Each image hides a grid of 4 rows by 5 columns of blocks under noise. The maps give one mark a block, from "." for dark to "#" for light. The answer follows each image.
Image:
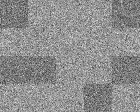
. # # # .
# # # # #
. . # # .
# # # . #
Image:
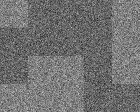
# . . . #
. . . . #
. # # . #
# # # . .
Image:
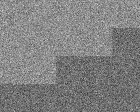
# # # # #
# # # # .
# # . . .
. . . . .
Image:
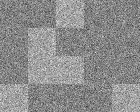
. . # . .
. # . . .
. # # . .
# . . . #
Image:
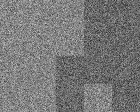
# # # . .
# # # . .
# # . . .
# # . # .
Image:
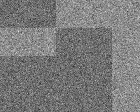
. . # # #
# # . . #
. . . . #
. . . . #
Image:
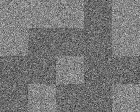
# # # . #
# . . . #
. . # . .
. # . . #
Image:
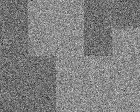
. # # . .
. # # . #
. . # # #
. . # # #
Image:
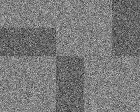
# # # # .
. . # # .
# # . # #
# # . # #
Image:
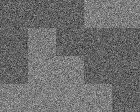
. . . # #
. # . . .
. # # . .
# # # # .
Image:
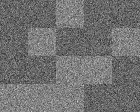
. . # . .
. # . . #
. . # # .
# # # . .
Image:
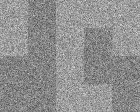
# . # # #
# . # . #
. . # . .
. . # # .
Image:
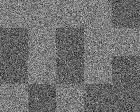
# # # # .
. # . # #
. # . # .
# . # . .
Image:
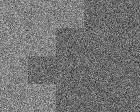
# # # . .
# # . . .
# . . . .
# # . . .
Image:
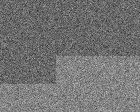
. . . . .
. . . . .
. . # # #
# # # # #
